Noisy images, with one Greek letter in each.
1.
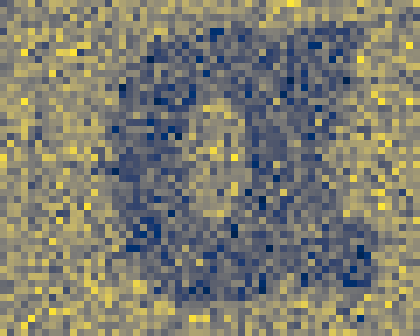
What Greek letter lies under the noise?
alpha
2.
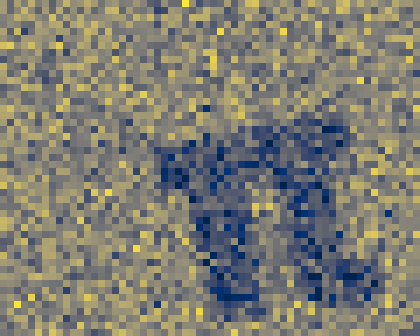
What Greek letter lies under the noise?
pi
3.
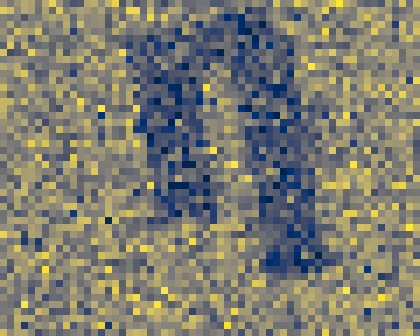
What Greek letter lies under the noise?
eta
